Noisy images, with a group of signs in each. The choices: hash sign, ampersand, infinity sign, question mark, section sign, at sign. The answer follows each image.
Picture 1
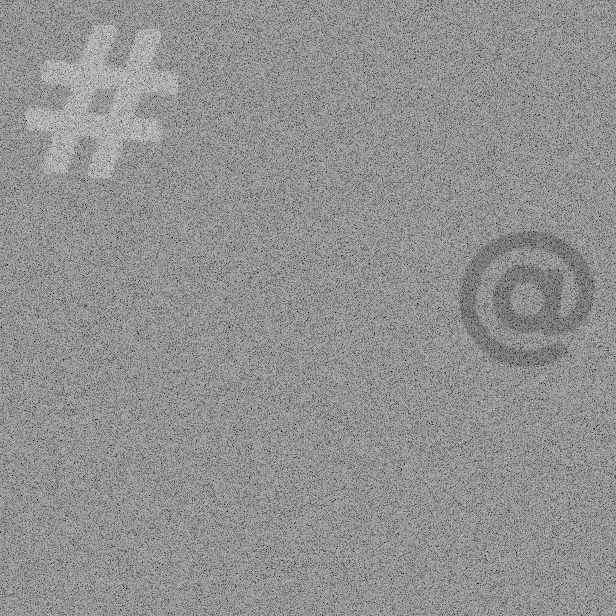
top left: light hash sign; middle right: dark at sign
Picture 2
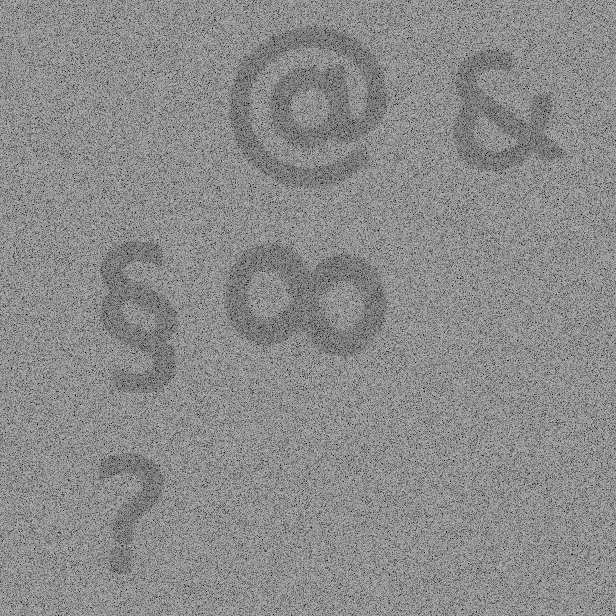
top middle: dark at sign; top right: dark ampersand; middle left: dark section sign; centre: dark infinity sign; bottom left: dark question mark
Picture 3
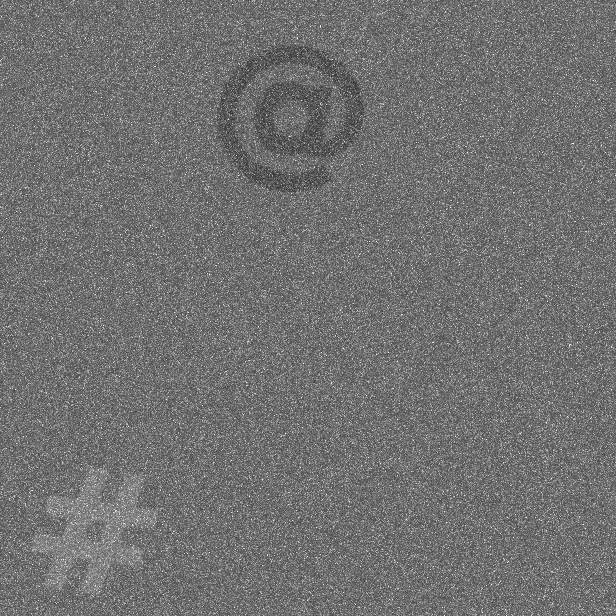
top middle: dark at sign; bottom left: light hash sign
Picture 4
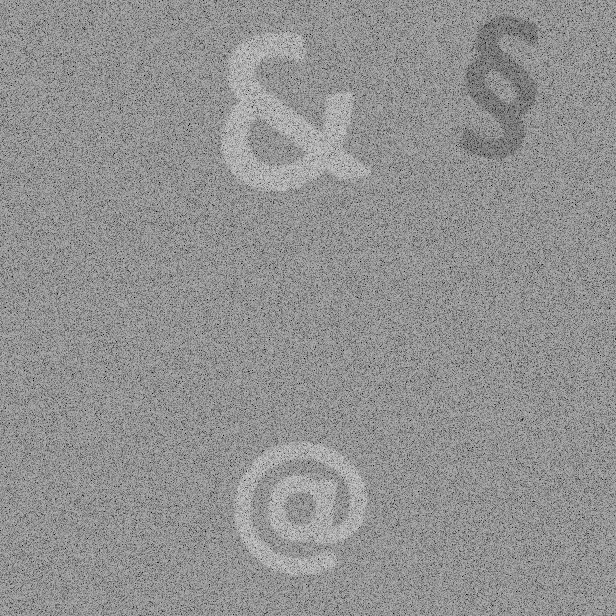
top middle: light ampersand; top right: dark section sign; bottom middle: light at sign
